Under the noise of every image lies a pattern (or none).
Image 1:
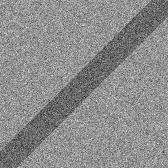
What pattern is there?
a diagonal band
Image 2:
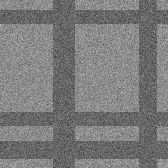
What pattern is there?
bands of rows crossing bands of columns
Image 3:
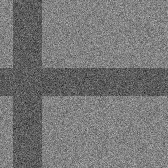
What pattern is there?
bands of rows crossing bands of columns
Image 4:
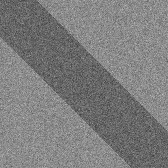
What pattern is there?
a diagonal band
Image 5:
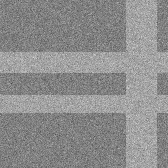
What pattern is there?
bands of rows crossing bands of columns
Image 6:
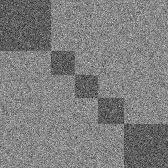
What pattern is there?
blocks along the diagonal
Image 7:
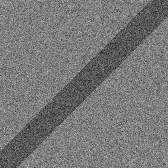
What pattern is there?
a diagonal band
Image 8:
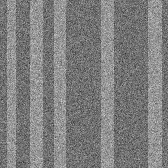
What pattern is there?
bands of columns
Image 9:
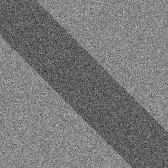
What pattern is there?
a diagonal band
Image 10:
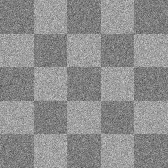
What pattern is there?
a checkerboard
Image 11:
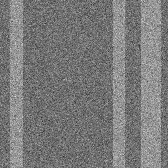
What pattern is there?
bands of columns
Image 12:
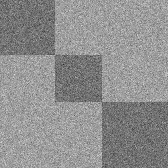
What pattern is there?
blocks along the diagonal
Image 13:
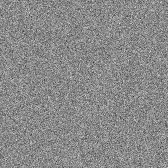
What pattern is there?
only noise
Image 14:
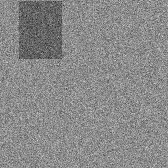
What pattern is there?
one block
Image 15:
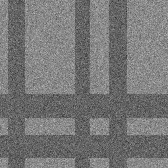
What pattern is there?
bands of rows crossing bands of columns
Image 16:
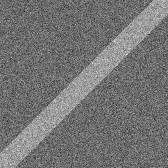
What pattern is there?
a diagonal band
